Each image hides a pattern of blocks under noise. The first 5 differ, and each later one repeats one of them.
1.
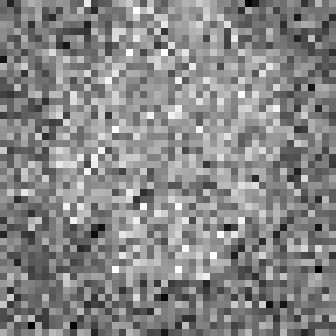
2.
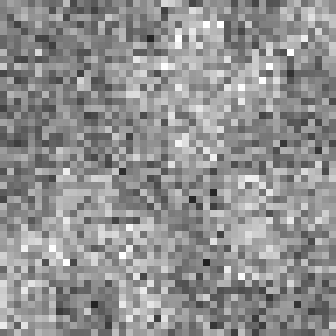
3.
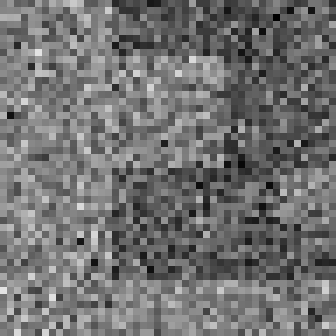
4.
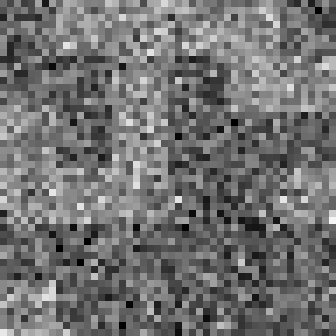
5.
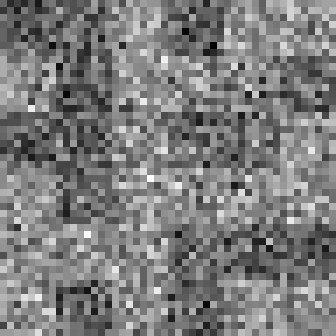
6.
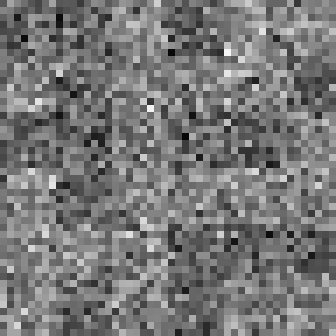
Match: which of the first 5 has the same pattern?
5
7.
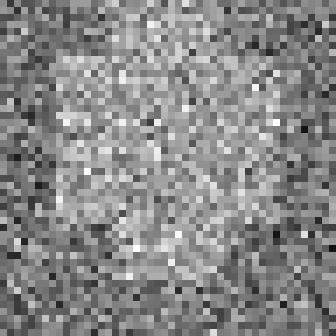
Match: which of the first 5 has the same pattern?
1
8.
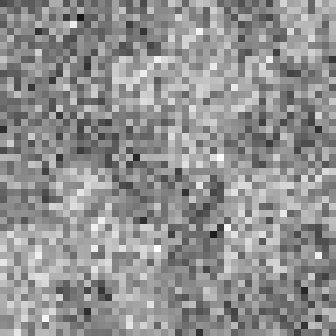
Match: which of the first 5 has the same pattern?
2
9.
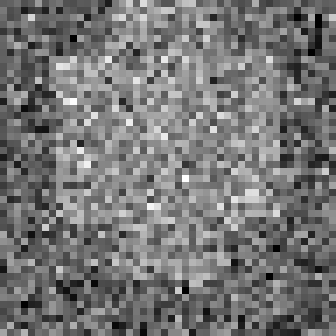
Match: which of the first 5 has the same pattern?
1
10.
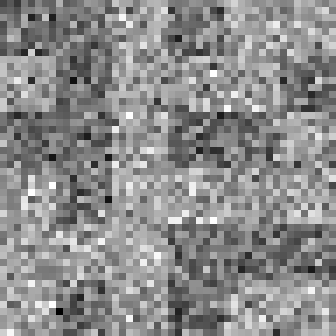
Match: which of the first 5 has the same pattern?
5
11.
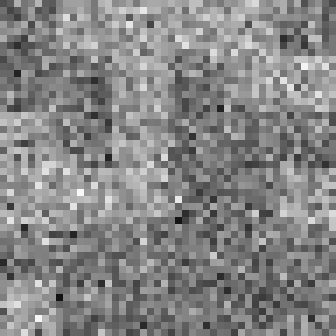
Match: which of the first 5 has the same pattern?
4
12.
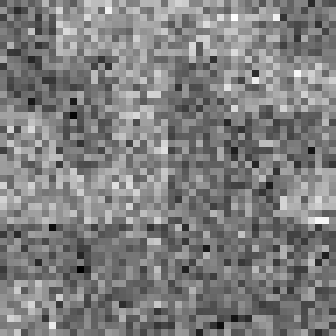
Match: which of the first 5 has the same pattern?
4
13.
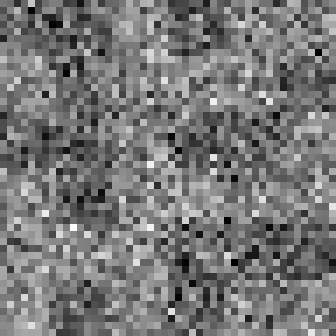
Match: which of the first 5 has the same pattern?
5
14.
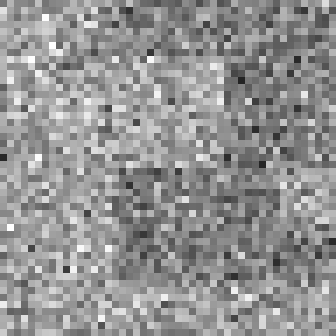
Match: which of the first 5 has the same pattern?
3
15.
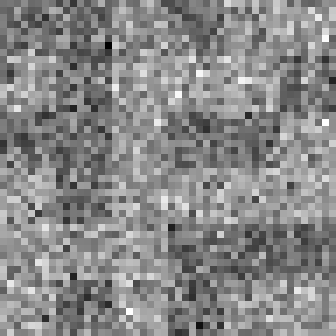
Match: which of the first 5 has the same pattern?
5
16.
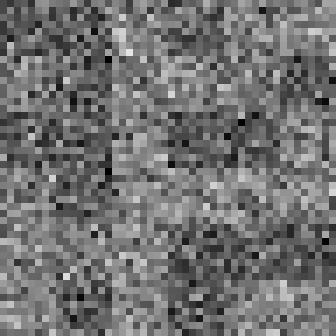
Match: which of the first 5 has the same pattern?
5
